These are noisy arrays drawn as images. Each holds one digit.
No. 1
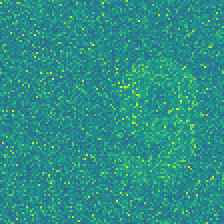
9
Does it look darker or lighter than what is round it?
lighter
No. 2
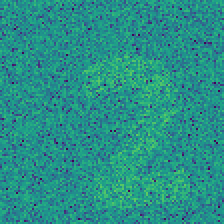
2
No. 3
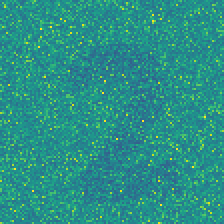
2
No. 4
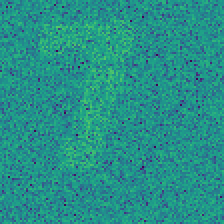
7
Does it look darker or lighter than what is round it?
lighter
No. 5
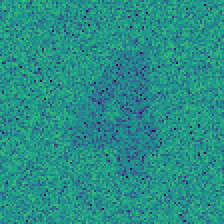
4
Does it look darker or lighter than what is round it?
darker
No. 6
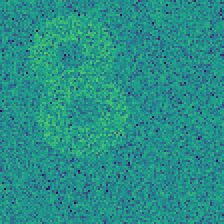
8
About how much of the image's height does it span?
two thirds
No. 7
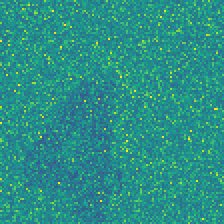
4
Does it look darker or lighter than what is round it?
darker
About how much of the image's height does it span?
two thirds
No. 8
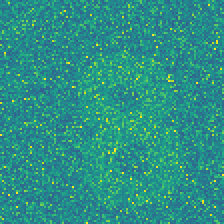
8
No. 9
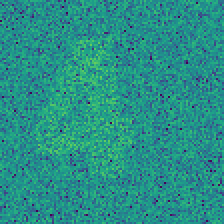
4
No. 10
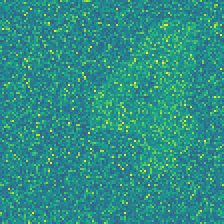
4
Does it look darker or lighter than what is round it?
lighter
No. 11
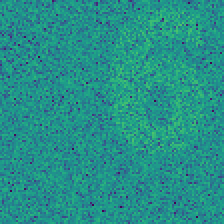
6
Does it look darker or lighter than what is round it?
lighter
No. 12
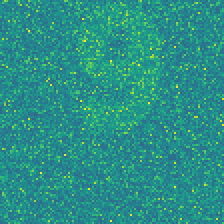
9
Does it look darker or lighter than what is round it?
lighter
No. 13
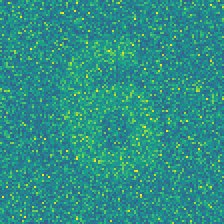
6
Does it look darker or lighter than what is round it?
lighter
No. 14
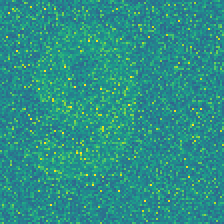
9
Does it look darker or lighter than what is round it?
lighter
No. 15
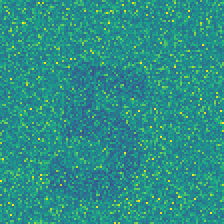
5
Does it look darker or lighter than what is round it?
darker
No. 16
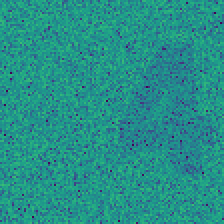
4
